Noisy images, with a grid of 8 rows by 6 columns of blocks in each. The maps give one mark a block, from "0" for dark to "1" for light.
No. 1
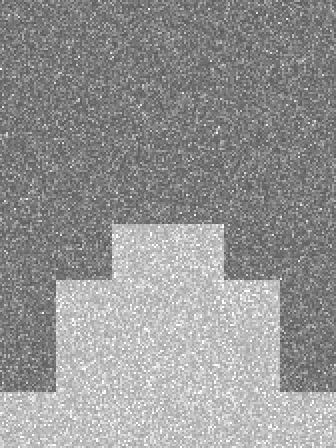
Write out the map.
0 0 0 0 0 0
0 0 0 0 0 0
0 0 0 0 0 0
0 0 0 0 0 0
0 0 1 1 0 0
0 1 1 1 1 0
0 1 1 1 1 0
1 1 1 1 1 1
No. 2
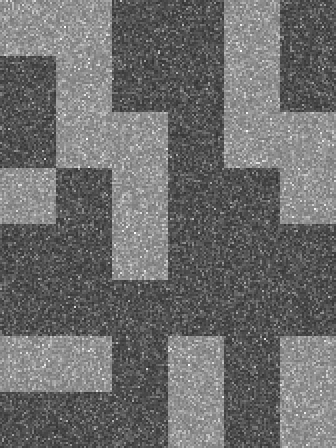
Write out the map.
1 1 0 0 1 0
0 1 0 0 1 0
0 1 1 0 1 1
1 0 1 0 0 1
0 0 1 0 0 0
0 0 0 0 0 0
1 1 0 1 0 1
0 0 0 1 0 1
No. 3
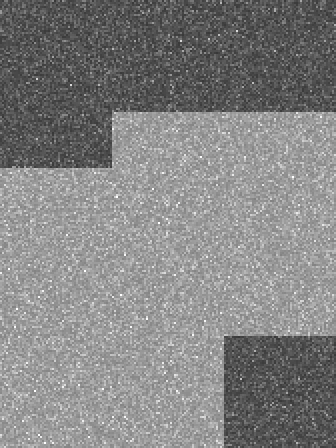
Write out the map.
0 0 0 0 0 0
0 0 0 0 0 0
0 0 1 1 1 1
1 1 1 1 1 1
1 1 1 1 1 1
1 1 1 1 1 1
1 1 1 1 0 0
1 1 1 1 0 0
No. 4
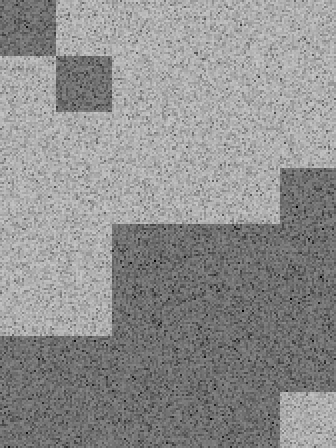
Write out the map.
0 1 1 1 1 1
1 0 1 1 1 1
1 1 1 1 1 1
1 1 1 1 1 0
1 1 0 0 0 0
1 1 0 0 0 0
0 0 0 0 0 0
0 0 0 0 0 1
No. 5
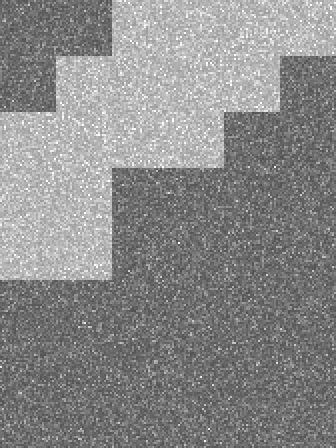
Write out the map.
0 0 1 1 1 1
0 1 1 1 1 0
1 1 1 1 0 0
1 1 0 0 0 0
1 1 0 0 0 0
0 0 0 0 0 0
0 0 0 0 0 0
0 0 0 0 0 0
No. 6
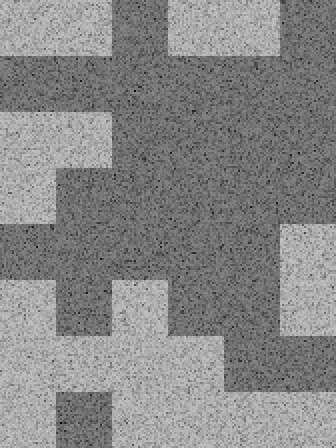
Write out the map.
1 1 0 1 1 0
0 0 0 0 0 0
1 1 0 0 0 0
1 0 0 0 0 0
0 0 0 0 0 1
1 0 1 0 0 1
1 1 1 1 0 0
1 0 1 1 1 1
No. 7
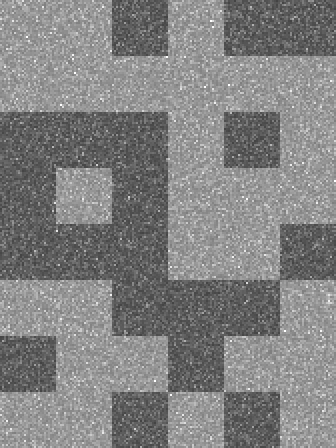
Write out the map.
1 1 0 1 0 0
1 1 1 1 1 1
0 0 0 1 0 1
0 1 0 1 1 1
0 0 0 1 1 0
1 1 0 0 0 1
0 1 1 0 1 1
1 1 0 1 0 1
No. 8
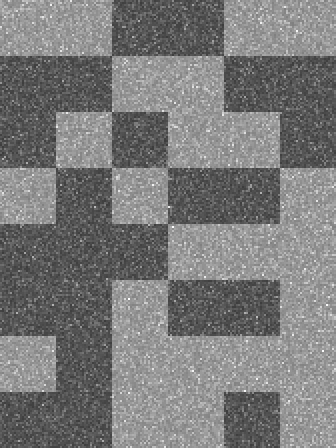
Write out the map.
1 1 0 0 1 1
0 0 1 1 0 0
0 1 0 1 1 0
1 0 1 0 0 1
0 0 0 1 1 1
0 0 1 0 0 1
1 0 1 1 1 1
0 0 1 1 0 1
